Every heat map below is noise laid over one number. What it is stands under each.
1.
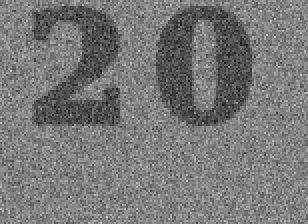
20
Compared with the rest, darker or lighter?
darker
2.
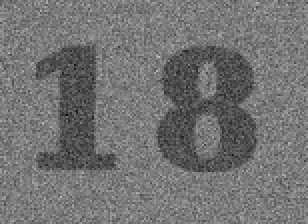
18
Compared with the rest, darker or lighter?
darker
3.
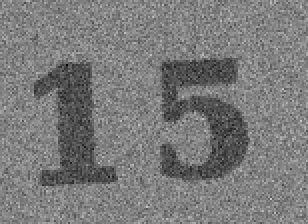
15
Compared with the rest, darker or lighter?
darker
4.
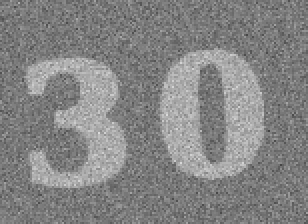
30
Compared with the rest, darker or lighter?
lighter
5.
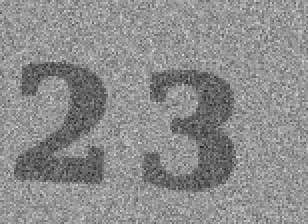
23
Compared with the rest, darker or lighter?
darker
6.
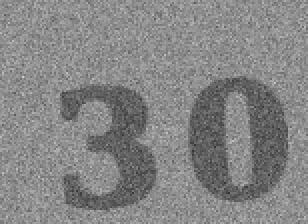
30
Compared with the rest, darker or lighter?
darker
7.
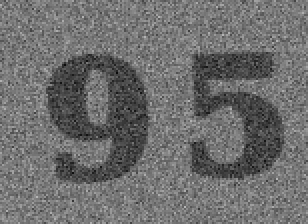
95
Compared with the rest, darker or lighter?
darker
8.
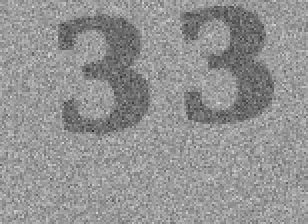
33
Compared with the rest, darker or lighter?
darker
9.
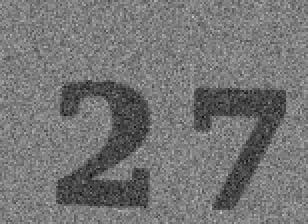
27
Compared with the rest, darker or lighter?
darker
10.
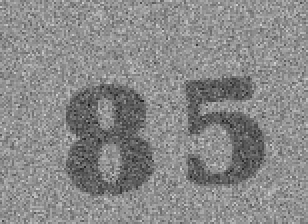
85
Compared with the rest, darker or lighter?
darker
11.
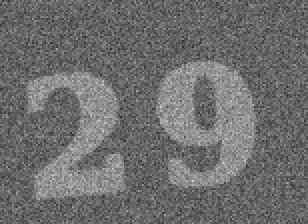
29
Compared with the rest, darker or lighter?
lighter
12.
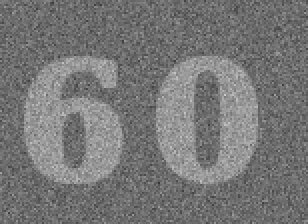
60
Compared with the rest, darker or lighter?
lighter
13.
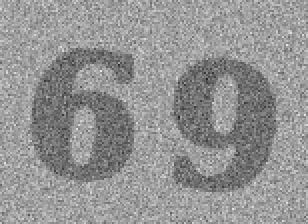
69
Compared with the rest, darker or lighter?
darker
